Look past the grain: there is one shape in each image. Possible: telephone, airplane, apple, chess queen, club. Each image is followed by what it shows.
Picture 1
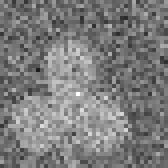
club
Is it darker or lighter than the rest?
lighter
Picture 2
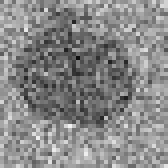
apple
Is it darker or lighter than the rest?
darker
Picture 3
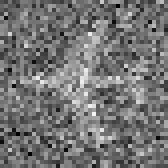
airplane
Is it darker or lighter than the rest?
lighter
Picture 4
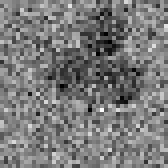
club
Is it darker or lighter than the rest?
darker
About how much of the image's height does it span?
two thirds
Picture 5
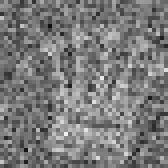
chess queen
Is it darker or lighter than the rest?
lighter
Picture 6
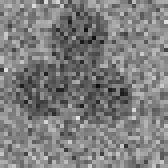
club
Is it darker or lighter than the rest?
darker
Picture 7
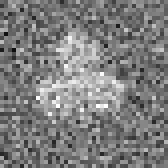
club
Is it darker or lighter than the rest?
lighter
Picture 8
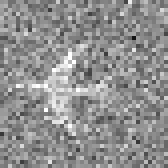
airplane
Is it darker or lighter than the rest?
lighter
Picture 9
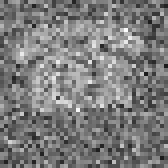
telephone
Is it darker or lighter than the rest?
lighter
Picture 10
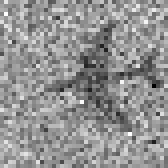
airplane
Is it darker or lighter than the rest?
darker
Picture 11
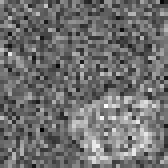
telephone
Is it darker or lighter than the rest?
lighter
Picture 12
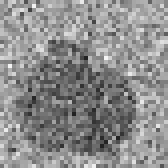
apple
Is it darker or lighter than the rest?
darker
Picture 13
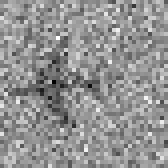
airplane
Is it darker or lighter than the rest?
darker
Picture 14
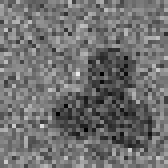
club
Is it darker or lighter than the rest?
darker
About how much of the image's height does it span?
two thirds
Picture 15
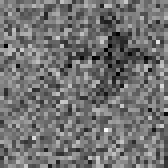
airplane
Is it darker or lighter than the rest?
darker
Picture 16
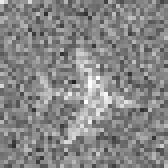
airplane
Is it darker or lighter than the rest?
lighter
